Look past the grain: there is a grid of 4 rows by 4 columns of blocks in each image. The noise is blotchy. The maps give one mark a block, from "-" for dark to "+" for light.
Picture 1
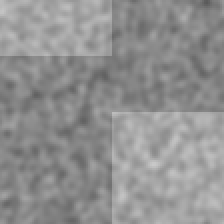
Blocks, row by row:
++--
----
--++
--++
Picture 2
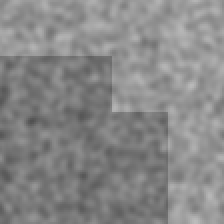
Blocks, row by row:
++++
--++
---+
---+
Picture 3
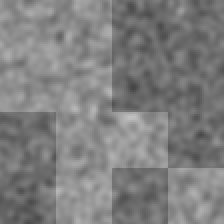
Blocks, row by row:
++--
++--
-++-
-+-+
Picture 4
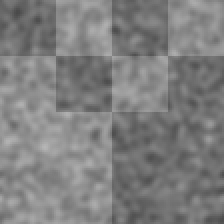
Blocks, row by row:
-+-+
+-+-
++--
++--
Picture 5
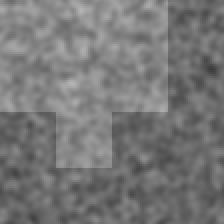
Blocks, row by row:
+++-
+++-
-+--
----
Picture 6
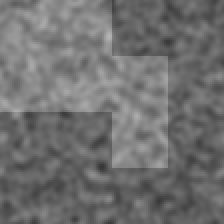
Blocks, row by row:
++--
+++-
--+-
----
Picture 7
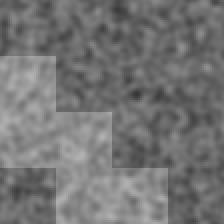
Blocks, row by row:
----
+---
++--
-++-
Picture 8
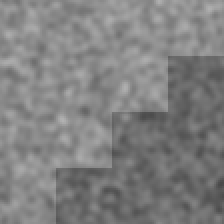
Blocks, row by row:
++++
+++-
++--
+---
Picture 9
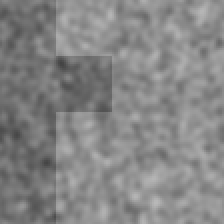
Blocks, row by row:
-+++
--++
-+++
-+++
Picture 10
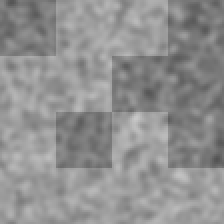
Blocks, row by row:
-++-
++--
+-+-
++++
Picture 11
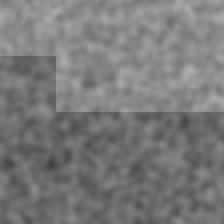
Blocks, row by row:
++++
-+++
----
----
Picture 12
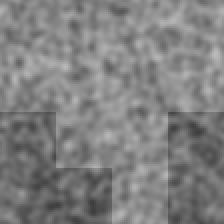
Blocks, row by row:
++++
++++
-++-
--+-
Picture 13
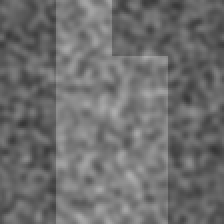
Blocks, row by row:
-+--
-++-
-++-
-++-
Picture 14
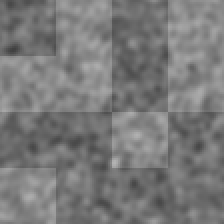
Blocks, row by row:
-+-+
++-+
--+-
+---
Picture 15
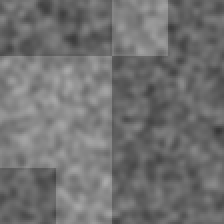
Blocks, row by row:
--+-
++--
++--
-+--
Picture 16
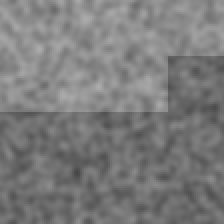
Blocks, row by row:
++++
+++-
----
----
